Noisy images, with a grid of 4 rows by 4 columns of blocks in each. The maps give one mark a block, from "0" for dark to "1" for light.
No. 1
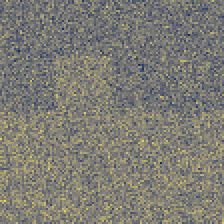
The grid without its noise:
0 0 0 0
0 1 0 0
1 1 1 1
1 1 1 1
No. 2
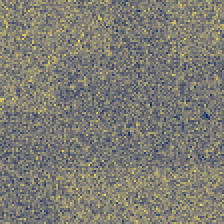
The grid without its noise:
1 1 0 1
1 0 0 0
0 0 0 0
0 1 1 1
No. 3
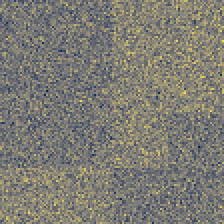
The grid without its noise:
0 0 1 1
0 0 1 1
0 0 1 0
1 1 0 0
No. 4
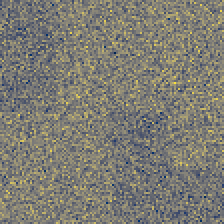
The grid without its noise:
0 1 1 1
0 1 1 1
1 1 0 1
1 1 0 0
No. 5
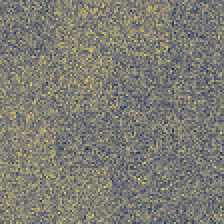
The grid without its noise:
0 1 1 0
1 1 0 0
1 0 0 0
1 1 0 0
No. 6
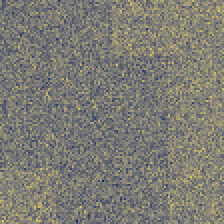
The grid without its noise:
0 0 1 1
0 0 0 1
0 0 0 1
1 0 0 1
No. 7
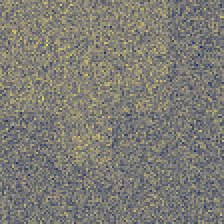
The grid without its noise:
1 1 1 0
1 1 1 0
0 1 0 0
0 0 0 0
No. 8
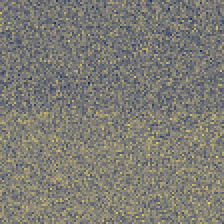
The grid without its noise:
0 0 0 0
0 0 0 0
1 1 1 1
1 1 1 1
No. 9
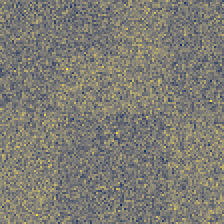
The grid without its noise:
0 0 1 0
0 1 1 0
1 0 0 1
1 0 0 1
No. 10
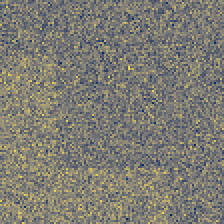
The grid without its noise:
0 0 0 0
1 0 0 0
1 0 0 0
1 1 1 0
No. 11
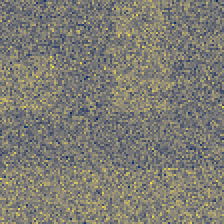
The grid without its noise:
0 0 1 0
1 0 1 0
0 0 0 0
1 1 1 1
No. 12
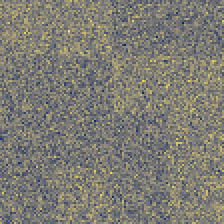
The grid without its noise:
1 1 0 0
0 0 1 1
0 0 0 1
0 1 0 1
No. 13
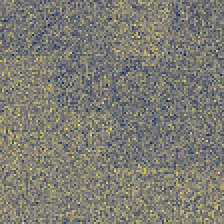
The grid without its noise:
0 0 1 0
1 0 0 0
1 1 0 0
1 1 1 1
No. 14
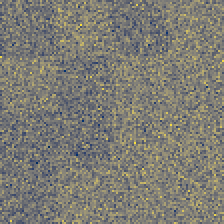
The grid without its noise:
0 1 0 1
1 0 1 1
0 0 1 1
0 1 1 1
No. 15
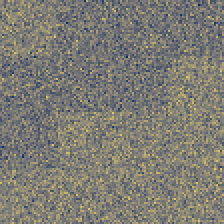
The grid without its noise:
1 0 0 0
0 0 0 1
0 1 1 1
1 1 1 1
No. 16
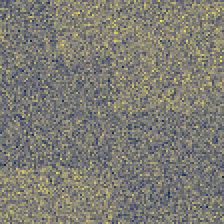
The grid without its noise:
0 1 1 1
0 0 1 1
0 0 0 0
1 1 0 0
